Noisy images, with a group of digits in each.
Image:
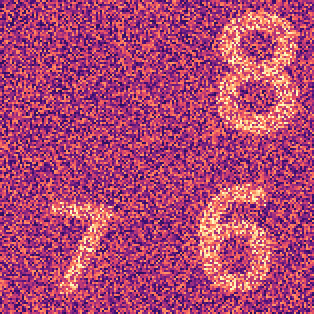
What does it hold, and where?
top right: light 8; bottom left: light 7; bottom right: light 6
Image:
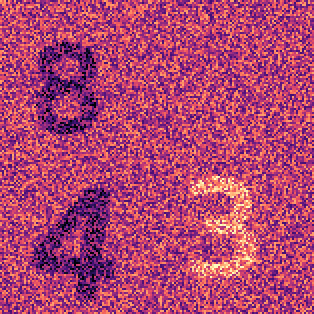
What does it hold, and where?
top left: dark 8; bottom left: dark 4; bottom right: light 3
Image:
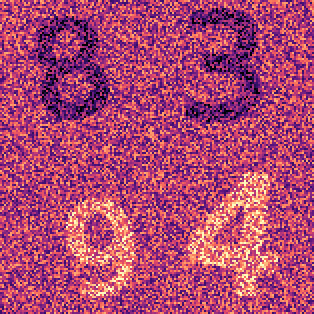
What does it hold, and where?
top left: dark 8; top right: dark 3; bottom left: light 9; bottom right: light 4
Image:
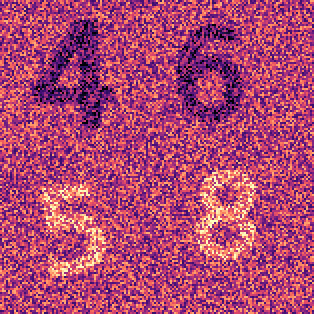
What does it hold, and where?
top left: dark 4; top right: dark 6; bottom left: light 5; bottom right: light 8
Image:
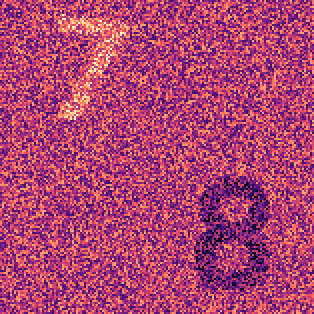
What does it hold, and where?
top left: light 7; bottom right: dark 8
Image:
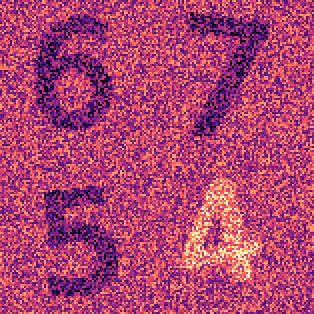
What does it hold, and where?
top left: dark 6; top right: dark 7; bottom left: dark 5; bottom right: light 4
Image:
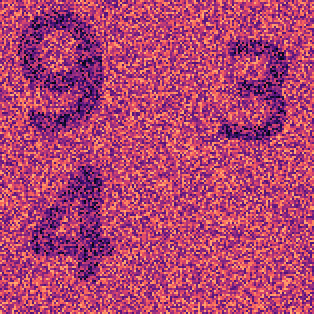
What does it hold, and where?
top left: dark 9; top right: dark 3; bottom left: dark 4
